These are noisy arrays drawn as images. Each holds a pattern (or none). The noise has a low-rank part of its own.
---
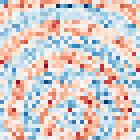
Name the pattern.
rings round one point
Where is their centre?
bottom middle
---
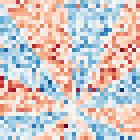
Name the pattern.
spokes from one point
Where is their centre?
bottom middle
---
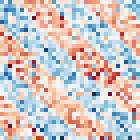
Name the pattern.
diagonal stripes
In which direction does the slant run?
top left to bottom right
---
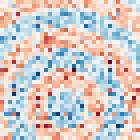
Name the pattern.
rings round one point
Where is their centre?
bottom middle
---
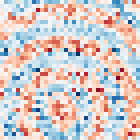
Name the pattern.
rings round one point
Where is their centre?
bottom middle
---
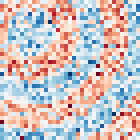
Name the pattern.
rings round one point
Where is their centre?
top left
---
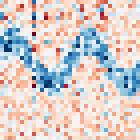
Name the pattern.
a wavy band
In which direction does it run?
left to right
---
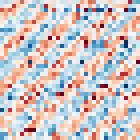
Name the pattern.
diagonal stripes
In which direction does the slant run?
bottom left to top right
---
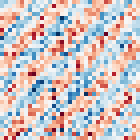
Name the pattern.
diagonal stripes
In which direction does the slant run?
bottom left to top right
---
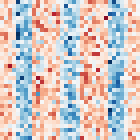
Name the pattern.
vertical stripes
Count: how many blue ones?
3
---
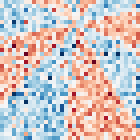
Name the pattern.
spokes from one point
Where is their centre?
top middle
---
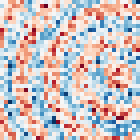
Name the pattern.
rings round one point
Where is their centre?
middle right
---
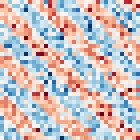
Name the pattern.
diagonal stripes
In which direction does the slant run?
top left to bottom right
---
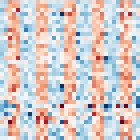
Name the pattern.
vertical stripes
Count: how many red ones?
5
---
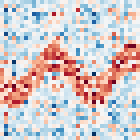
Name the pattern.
a wavy band
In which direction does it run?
left to right
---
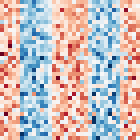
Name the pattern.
vertical stripes
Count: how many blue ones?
2
